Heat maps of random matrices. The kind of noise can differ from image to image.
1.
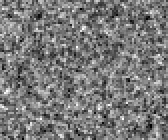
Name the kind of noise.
blotchy
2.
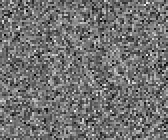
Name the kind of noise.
independent entries
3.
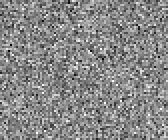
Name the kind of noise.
independent entries
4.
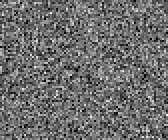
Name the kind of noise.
independent entries
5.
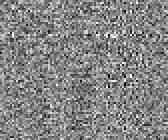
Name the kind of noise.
low rank plus noise
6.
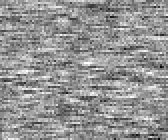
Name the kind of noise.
streaked along the rows
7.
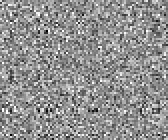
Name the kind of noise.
low rank plus noise
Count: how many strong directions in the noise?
one
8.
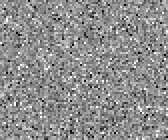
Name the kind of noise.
heavy tails
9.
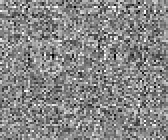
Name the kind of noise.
low rank plus noise
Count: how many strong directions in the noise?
three or four
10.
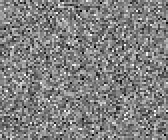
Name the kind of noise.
independent entries
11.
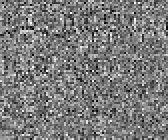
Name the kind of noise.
low rank plus noise
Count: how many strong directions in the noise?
three or four
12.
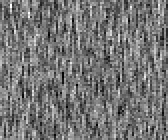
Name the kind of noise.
streaked along the columns
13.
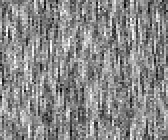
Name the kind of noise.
streaked along the columns
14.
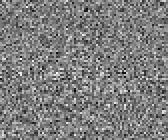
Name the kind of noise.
low rank plus noise
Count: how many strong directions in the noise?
five to eight
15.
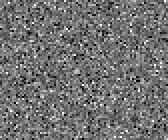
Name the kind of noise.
heavy tails
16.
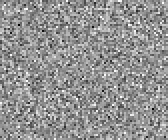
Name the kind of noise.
independent entries
